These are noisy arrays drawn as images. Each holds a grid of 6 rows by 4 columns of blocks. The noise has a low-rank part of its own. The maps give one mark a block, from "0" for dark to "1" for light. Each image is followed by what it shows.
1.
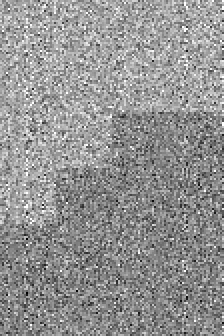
1 1 1 1
1 1 1 1
1 1 0 0
1 0 0 0
0 0 0 0
0 0 0 0
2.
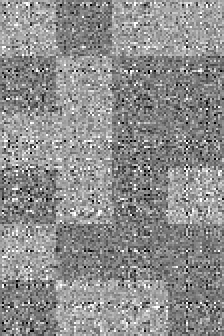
1 0 1 1
0 1 0 0
1 1 0 0
0 1 0 1
1 0 0 0
0 1 1 0
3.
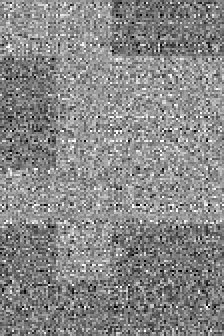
1 1 0 0
0 1 1 1
0 1 1 1
1 1 1 1
0 1 0 0
0 0 0 0
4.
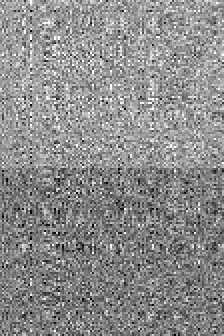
1 1 1 1
1 1 1 1
1 1 1 1
0 0 0 0
0 0 0 0
0 0 0 0
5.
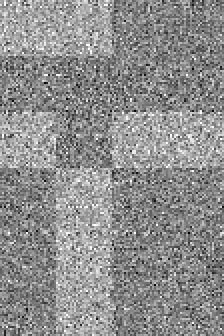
1 1 0 0
0 0 0 0
1 0 1 1
0 1 0 0
0 1 0 0
0 1 0 0
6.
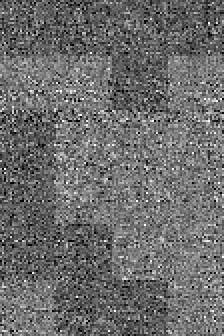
0 0 0 0
1 1 0 1
0 1 1 1
0 1 1 1
0 0 1 1
1 0 0 1
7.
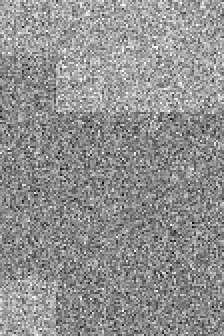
1 1 1 1
0 1 1 1
0 0 0 0
0 0 0 0
0 0 0 0
1 0 0 0
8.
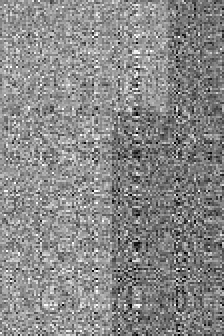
1 1 1 0
1 1 1 0
1 1 0 0
1 1 0 0
1 1 0 0
1 1 0 0
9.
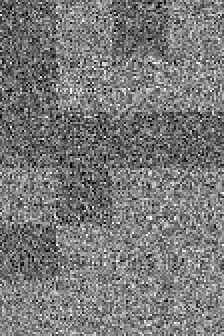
0 1 0 1
0 1 1 1
0 0 0 0
1 0 1 1
0 1 1 1
1 1 1 1
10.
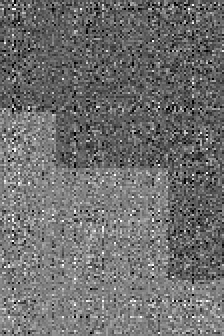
0 0 0 0
0 0 0 0
1 0 0 0
1 1 1 0
1 1 1 0
1 1 1 1
